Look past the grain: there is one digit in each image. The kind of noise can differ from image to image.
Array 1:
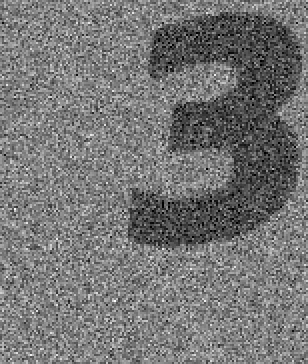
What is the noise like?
low rank plus noise
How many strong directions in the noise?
one
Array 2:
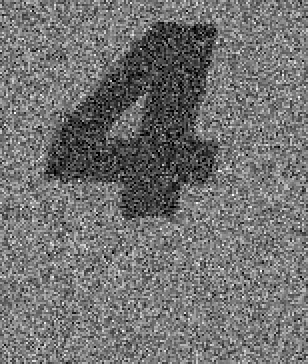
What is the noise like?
independent entries
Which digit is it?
4
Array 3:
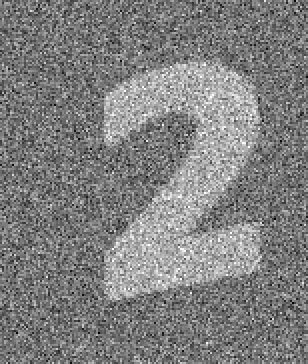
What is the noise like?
independent entries
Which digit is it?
2
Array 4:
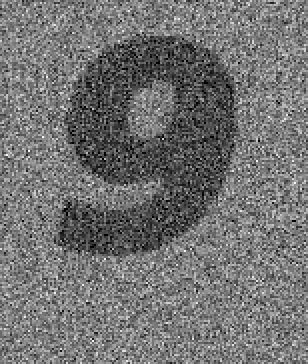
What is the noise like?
low rank plus noise
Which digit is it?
9
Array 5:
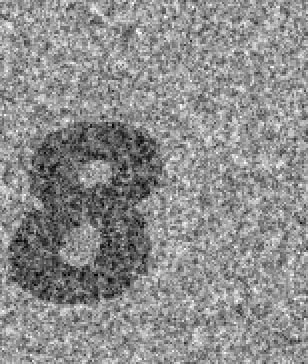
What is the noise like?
blotchy
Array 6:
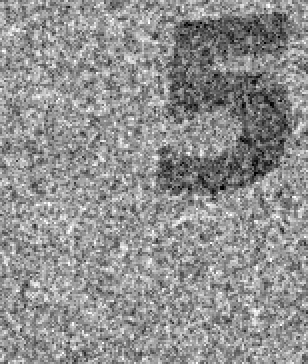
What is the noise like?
blotchy
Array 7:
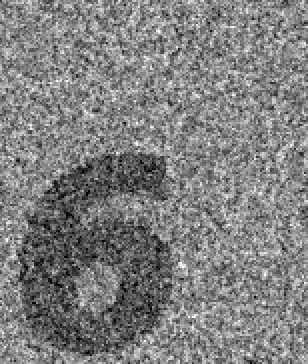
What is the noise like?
blotchy
